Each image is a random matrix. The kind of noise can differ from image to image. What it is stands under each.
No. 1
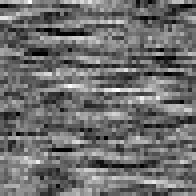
streaked along the rows
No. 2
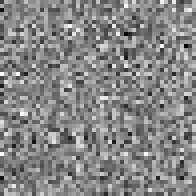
low rank plus noise
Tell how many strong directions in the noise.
five to eight
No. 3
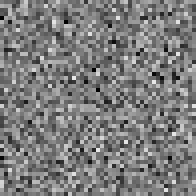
independent entries
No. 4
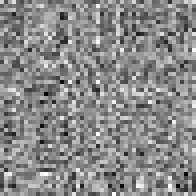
low rank plus noise
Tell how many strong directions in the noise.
three or four
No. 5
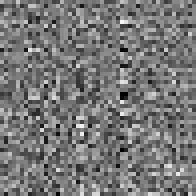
low rank plus noise
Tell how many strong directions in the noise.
three or four
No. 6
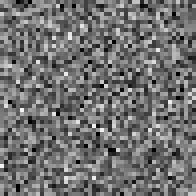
independent entries
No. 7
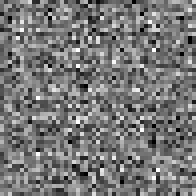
low rank plus noise
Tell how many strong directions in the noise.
five to eight
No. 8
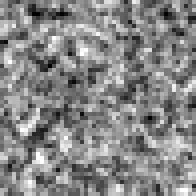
blotchy
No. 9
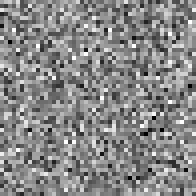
independent entries
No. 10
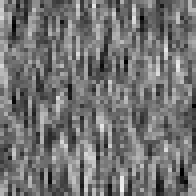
streaked along the columns
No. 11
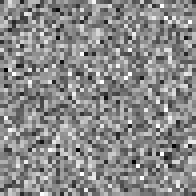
independent entries
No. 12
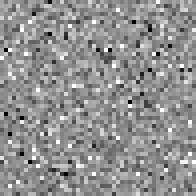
heavy tails
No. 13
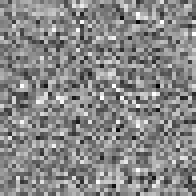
low rank plus noise
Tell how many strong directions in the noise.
five to eight
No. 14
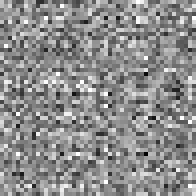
low rank plus noise
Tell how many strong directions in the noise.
three or four
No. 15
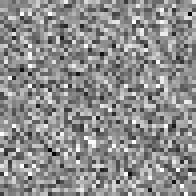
independent entries
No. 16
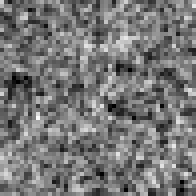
blotchy
